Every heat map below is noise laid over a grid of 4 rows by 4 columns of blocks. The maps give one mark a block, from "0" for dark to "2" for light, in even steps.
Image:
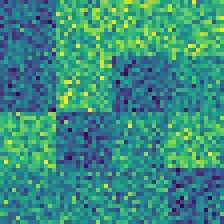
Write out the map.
0 2 2 2
0 2 0 1
2 0 1 2
1 1 1 0
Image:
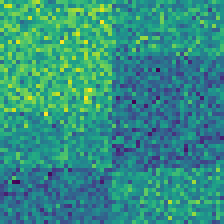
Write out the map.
2 2 1 1
2 2 0 0
1 1 0 0
0 0 1 1
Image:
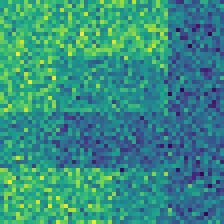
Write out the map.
2 2 2 0
2 1 1 0
1 0 0 0
2 2 1 0
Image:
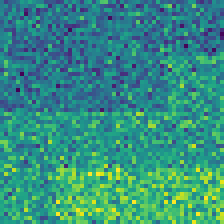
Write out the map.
0 0 0 0
0 0 0 1
1 1 1 1
1 2 2 2
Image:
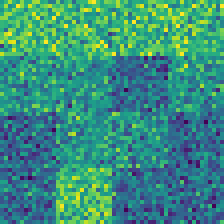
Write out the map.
2 2 2 2
1 1 0 1
0 1 1 0
0 2 0 0
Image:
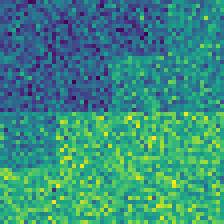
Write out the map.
0 0 0 1
0 0 1 1
1 2 2 2
2 2 2 2
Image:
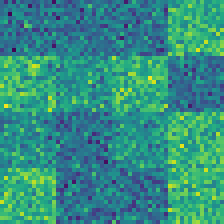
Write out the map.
0 0 0 2
2 1 2 0
1 0 1 2
2 0 0 2
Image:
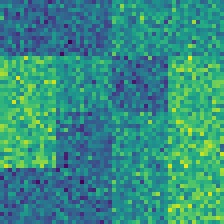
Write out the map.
0 0 1 1
2 1 0 2
2 0 1 2
0 0 1 2
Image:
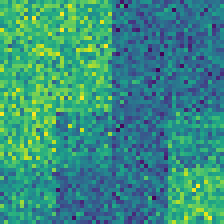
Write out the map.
2 2 0 0
2 2 0 0
2 1 0 1
1 0 0 2
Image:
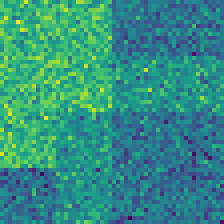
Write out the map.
2 2 0 0
2 2 1 1
2 1 0 0
0 1 0 0
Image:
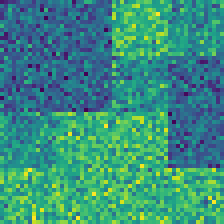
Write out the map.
0 0 2 1
0 0 1 0
1 2 2 0
2 2 2 2
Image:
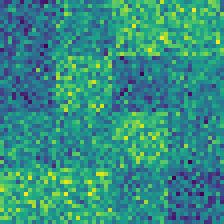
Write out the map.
0 1 2 2
0 2 0 1
1 1 2 1
2 2 1 0
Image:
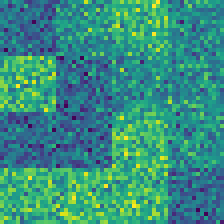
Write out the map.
0 1 2 1
2 0 1 1
0 0 2 1
2 2 2 0
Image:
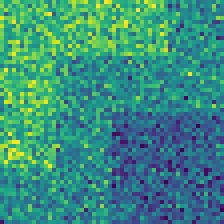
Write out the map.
2 2 2 1
2 1 1 1
2 1 0 0
1 1 0 0
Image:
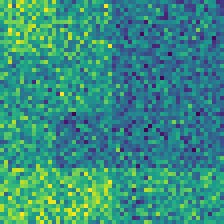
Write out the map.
2 1 0 0
1 1 0 0
1 0 0 0
2 2 1 1
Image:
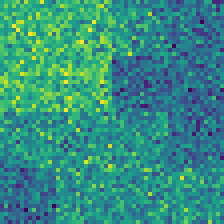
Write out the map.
2 2 1 0
2 2 0 0
1 1 1 0
0 1 1 1
